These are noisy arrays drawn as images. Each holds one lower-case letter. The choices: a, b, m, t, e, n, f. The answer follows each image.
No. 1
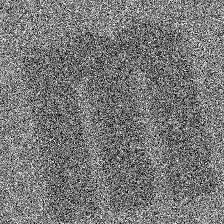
m
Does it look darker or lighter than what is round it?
darker
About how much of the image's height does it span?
nearly all
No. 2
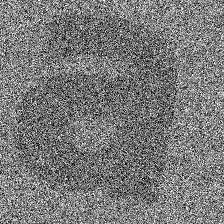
a
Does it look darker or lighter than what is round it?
darker
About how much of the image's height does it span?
nearly all
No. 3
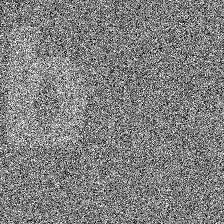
b
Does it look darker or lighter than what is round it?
lighter
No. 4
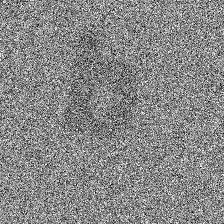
b
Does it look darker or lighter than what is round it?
darker
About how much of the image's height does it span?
half
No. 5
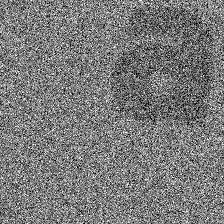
a
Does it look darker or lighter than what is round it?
darker
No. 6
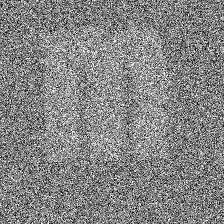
m
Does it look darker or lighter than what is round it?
lighter
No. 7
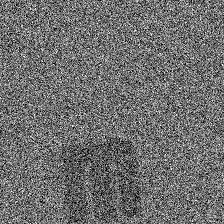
m
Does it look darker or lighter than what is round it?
darker
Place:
bottom middle
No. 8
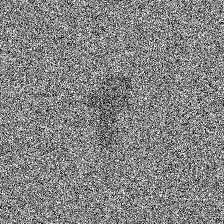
f
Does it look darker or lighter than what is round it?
darker
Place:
centre
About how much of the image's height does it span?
a third
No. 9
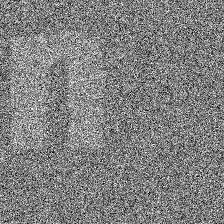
n
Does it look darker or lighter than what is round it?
lighter
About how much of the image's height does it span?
half
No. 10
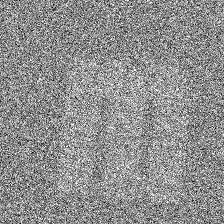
m
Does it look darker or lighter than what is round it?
lighter
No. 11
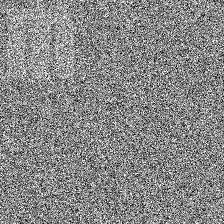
m
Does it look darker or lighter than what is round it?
lighter
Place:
top left
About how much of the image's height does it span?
a third
